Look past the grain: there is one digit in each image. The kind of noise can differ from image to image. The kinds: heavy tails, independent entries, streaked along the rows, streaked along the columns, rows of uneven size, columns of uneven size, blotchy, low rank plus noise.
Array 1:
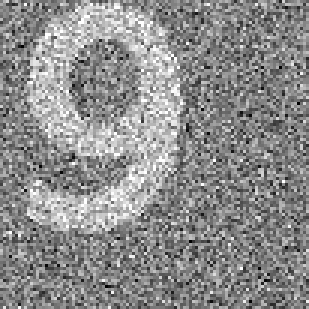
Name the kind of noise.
independent entries
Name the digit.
9
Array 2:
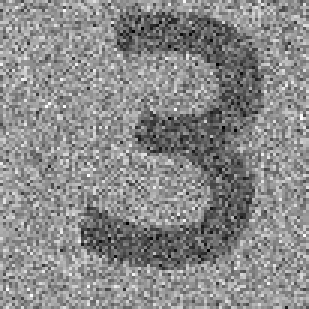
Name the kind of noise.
independent entries
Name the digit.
3
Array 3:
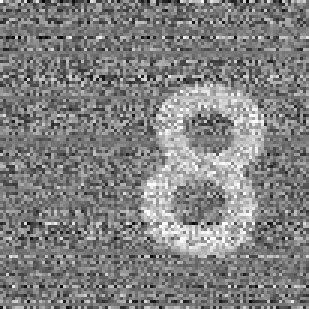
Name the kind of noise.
rows of uneven size
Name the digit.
8
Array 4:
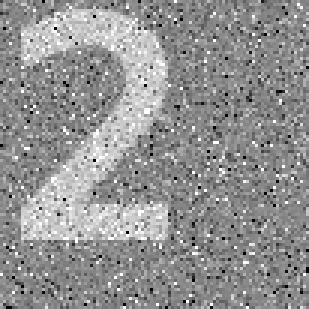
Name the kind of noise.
heavy tails
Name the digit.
2
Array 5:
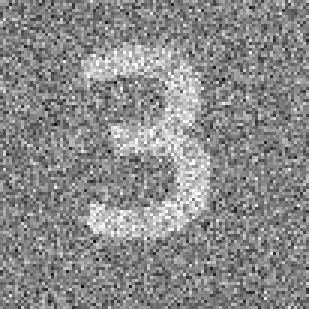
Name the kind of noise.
independent entries
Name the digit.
3
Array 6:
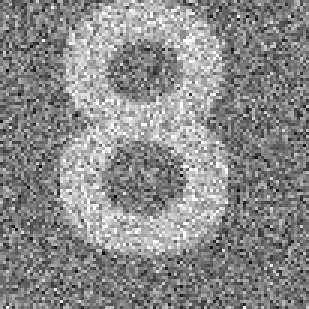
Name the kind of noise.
independent entries
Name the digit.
8
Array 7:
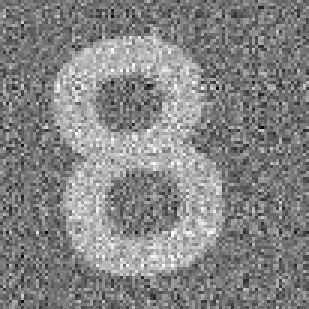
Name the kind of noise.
low rank plus noise
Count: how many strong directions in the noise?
five to eight
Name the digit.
8
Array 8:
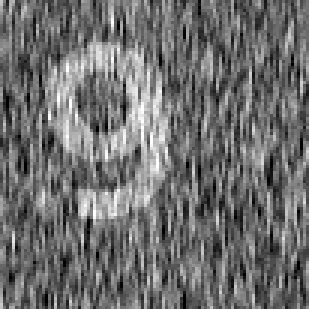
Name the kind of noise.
streaked along the columns
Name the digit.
9
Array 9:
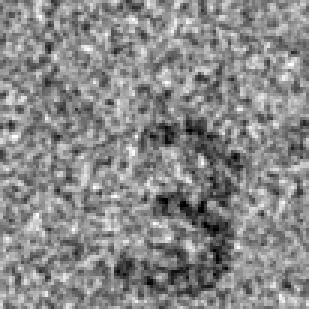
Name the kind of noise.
blotchy
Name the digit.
3
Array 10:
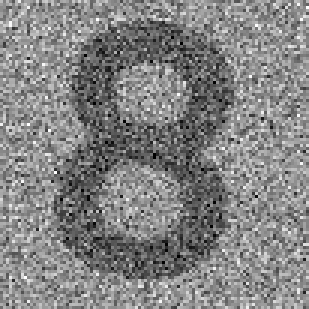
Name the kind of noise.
independent entries
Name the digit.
8
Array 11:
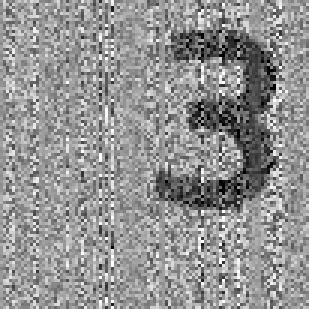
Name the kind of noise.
columns of uneven size
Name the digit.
3
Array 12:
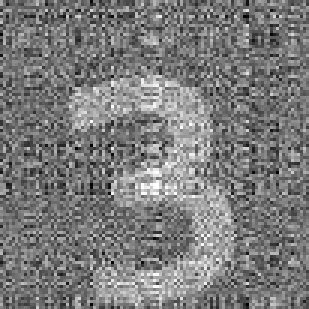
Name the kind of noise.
low rank plus noise
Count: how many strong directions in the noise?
three or four
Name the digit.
3
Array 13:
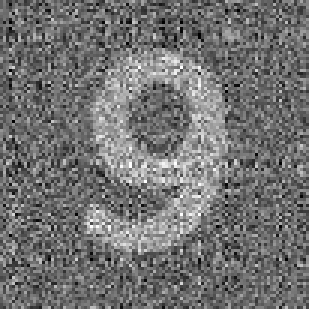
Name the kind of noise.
low rank plus noise
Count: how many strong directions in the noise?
five to eight
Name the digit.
9
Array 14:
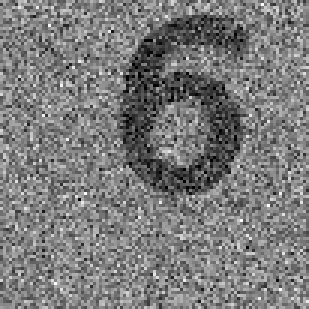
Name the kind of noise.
independent entries
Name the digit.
6
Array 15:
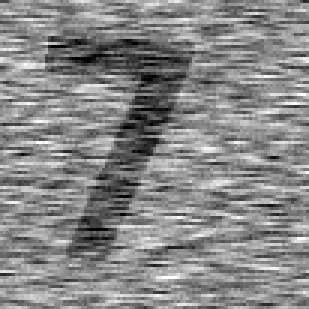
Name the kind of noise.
streaked along the rows
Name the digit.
7
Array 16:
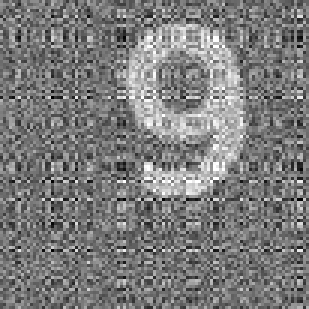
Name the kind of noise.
low rank plus noise
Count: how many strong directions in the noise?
one
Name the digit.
9
